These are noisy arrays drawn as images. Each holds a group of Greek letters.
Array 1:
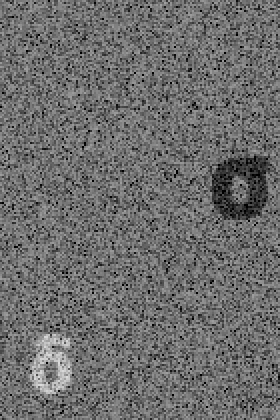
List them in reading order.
middle right: dark sigma; bottom left: light delta
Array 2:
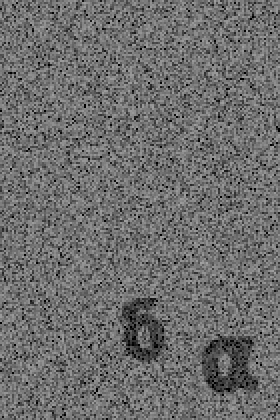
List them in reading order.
bottom middle: dark delta; bottom right: dark alpha
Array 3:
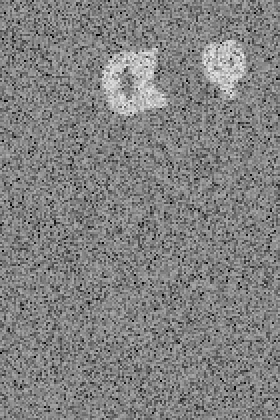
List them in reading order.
top middle: light alpha; top right: light phi
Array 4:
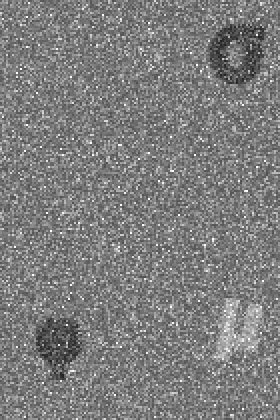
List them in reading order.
top right: dark sigma; bottom left: dark phi; bottom right: light mu
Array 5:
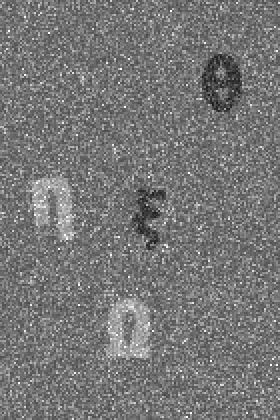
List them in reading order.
top right: dark theta; middle left: light eta; centre: dark xi; bottom middle: light omega
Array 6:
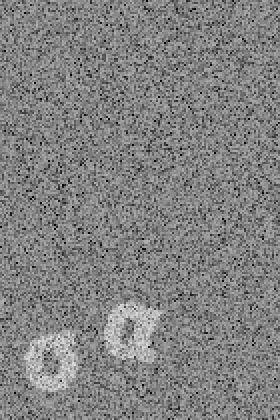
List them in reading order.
bottom left: light sigma; bottom middle: light alpha
